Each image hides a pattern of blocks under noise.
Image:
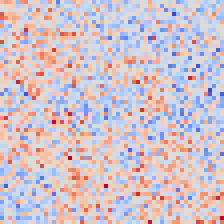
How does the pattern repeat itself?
mirrored about the diagonal from the bottom left
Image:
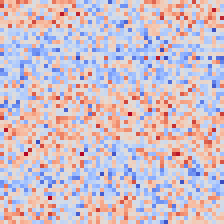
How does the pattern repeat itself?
left and right mirror each other
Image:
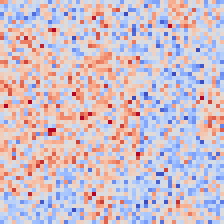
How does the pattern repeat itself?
top and bottom mirror each other
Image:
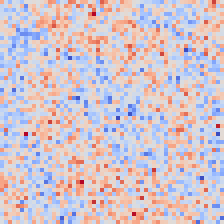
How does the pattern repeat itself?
the same after a half turn
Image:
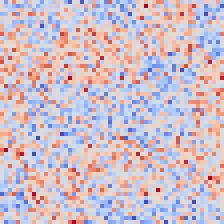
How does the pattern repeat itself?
the same after a half turn
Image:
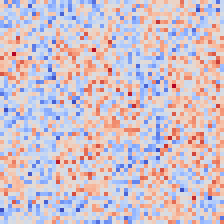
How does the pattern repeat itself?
top and bottom mirror each other
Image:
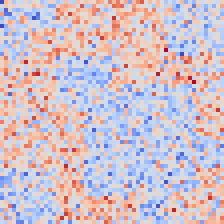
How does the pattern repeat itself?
mirrored about the diagonal from the top left
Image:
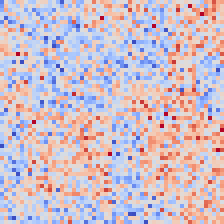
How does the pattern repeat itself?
no symmetry
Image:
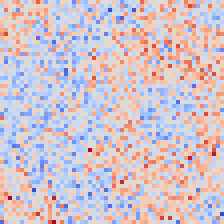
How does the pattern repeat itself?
top and bottom mirror each other
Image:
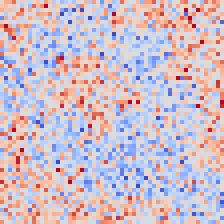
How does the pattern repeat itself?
mirrored about the diagonal from the top left
